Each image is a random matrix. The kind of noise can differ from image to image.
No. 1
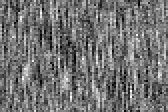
streaked along the columns
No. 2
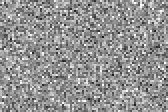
independent entries
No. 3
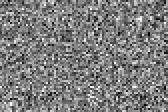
low rank plus noise
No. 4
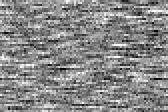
streaked along the rows
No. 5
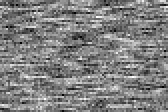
streaked along the rows
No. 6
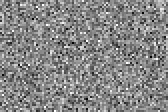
independent entries
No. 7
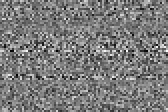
rows of uneven size
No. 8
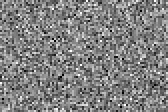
independent entries
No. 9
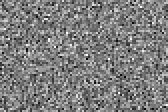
independent entries
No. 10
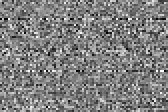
rows of uneven size
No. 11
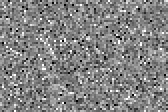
heavy tails
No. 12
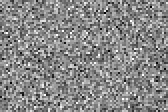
independent entries
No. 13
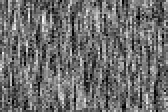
streaked along the columns
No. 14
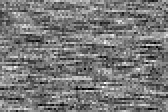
streaked along the rows
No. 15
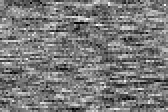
streaked along the rows
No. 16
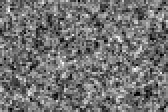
blotchy
